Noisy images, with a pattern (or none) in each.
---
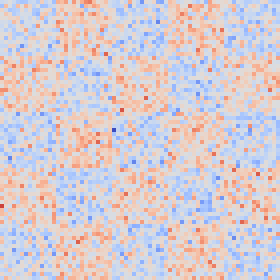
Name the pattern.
a checkerboard
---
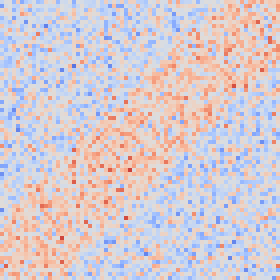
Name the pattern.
a diagonal band
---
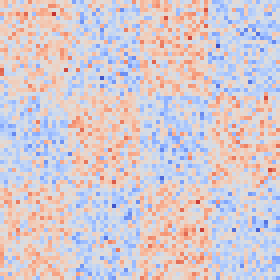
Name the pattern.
a checkerboard
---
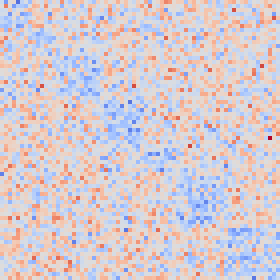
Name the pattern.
blocks along the diagonal
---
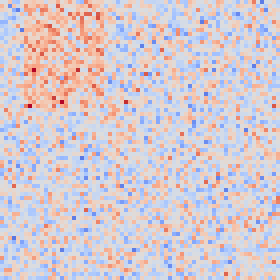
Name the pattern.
one block
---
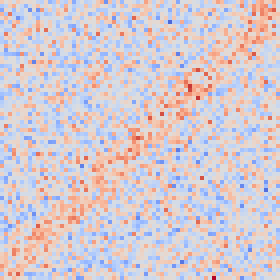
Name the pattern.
a diagonal band
